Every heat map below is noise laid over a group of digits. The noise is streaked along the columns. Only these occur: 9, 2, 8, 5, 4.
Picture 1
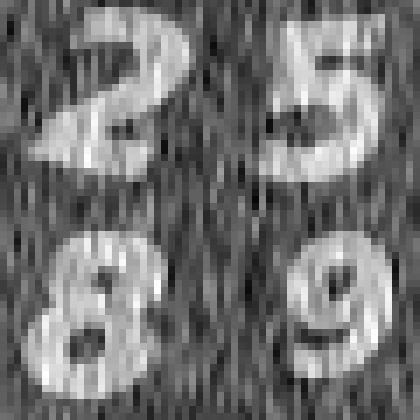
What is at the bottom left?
8
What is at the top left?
2
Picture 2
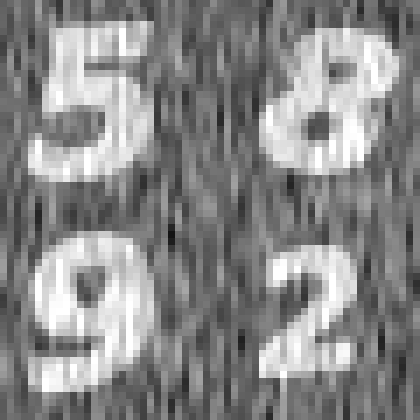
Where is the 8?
top right
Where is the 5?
top left
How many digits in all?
4
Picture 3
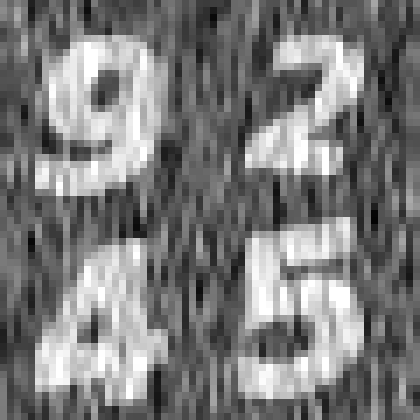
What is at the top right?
2
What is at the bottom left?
4
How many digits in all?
4
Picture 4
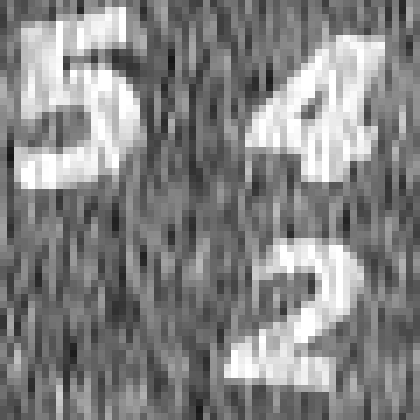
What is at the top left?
5
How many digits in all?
3
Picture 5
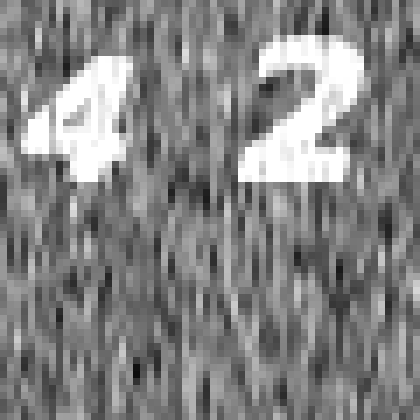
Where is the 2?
top right
